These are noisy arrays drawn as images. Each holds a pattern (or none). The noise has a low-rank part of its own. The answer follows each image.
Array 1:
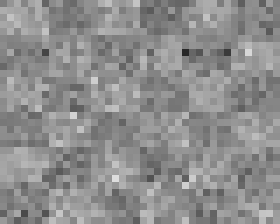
a checkerboard
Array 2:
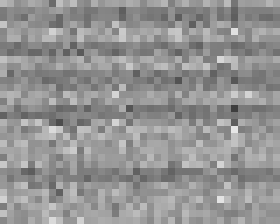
bands of rows
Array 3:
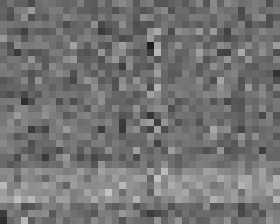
one band of rows
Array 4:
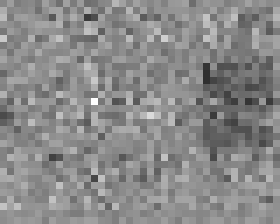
one block
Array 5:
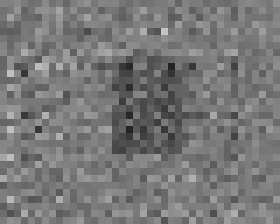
one block
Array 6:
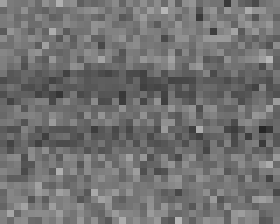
bands of rows
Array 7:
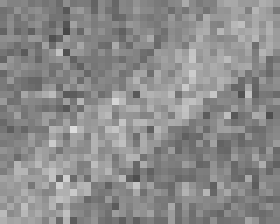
a diagonal band
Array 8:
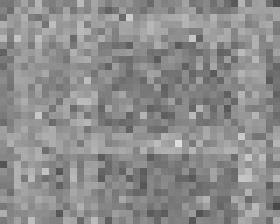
bands of rows crossing bands of columns
